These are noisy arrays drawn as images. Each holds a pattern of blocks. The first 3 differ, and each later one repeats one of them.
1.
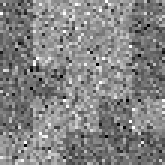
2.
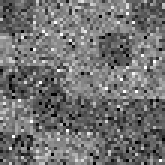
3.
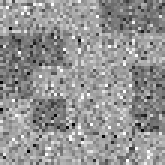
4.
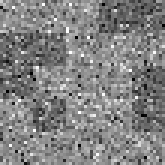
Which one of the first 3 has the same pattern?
3
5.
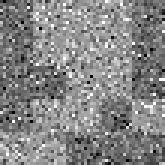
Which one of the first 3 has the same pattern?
1
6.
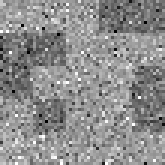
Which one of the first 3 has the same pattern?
3
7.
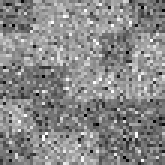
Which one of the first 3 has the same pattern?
2
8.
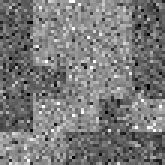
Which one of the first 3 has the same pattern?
1
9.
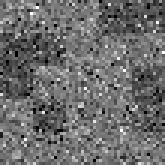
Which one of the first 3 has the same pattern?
3
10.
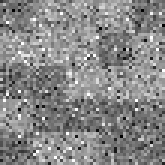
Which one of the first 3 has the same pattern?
2
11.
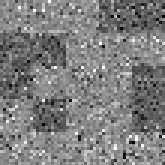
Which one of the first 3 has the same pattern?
3
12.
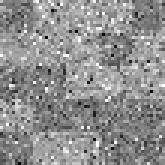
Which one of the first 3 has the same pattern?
2
